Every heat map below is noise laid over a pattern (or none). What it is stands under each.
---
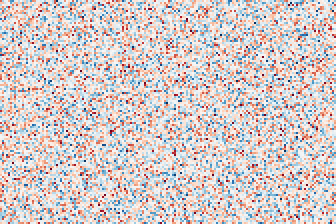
only noise
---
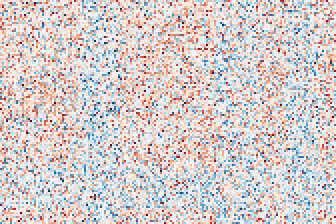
bands of rows crossing bands of columns
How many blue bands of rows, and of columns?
1 and 3
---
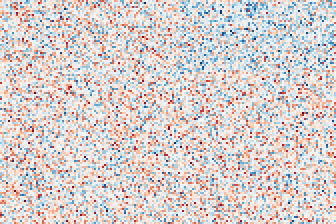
one block
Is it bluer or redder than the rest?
bluer
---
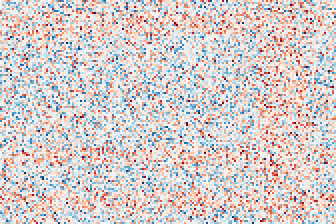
bands of rows crossing bands of columns
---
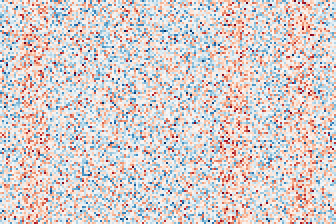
bands of columns
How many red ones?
3
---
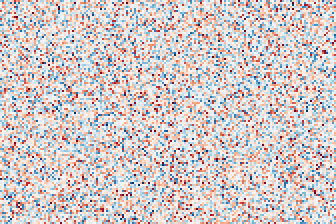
only noise
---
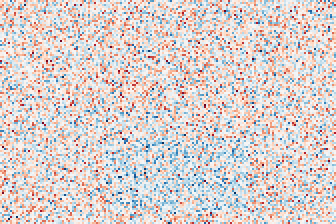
one block
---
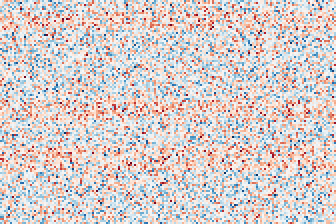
bands of rows
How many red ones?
3
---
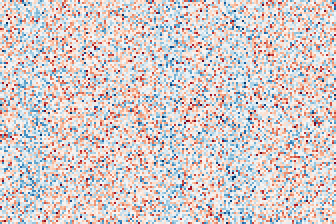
bands of columns
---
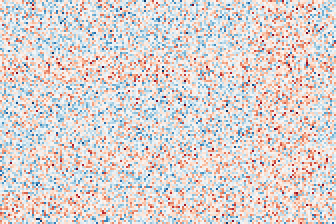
bands of rows crossing bands of columns
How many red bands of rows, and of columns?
3 and 1
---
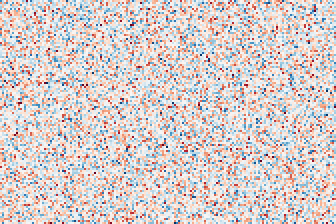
only noise
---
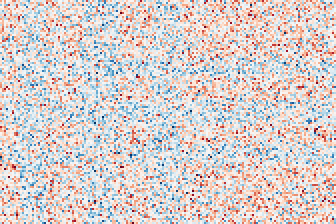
bands of rows crossing bands of columns
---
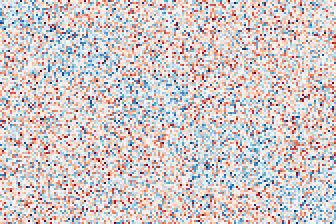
blocks along the diagonal
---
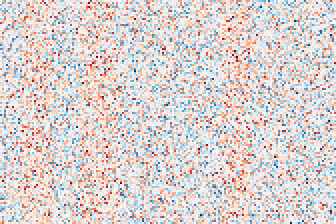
bands of columns
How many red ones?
3
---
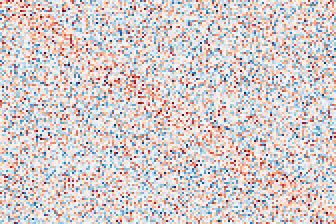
a diagonal band
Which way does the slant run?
top left to bottom right
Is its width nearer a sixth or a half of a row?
a sixth
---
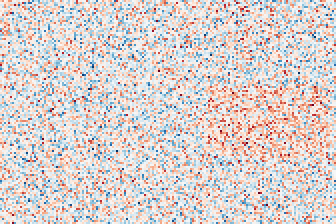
one block
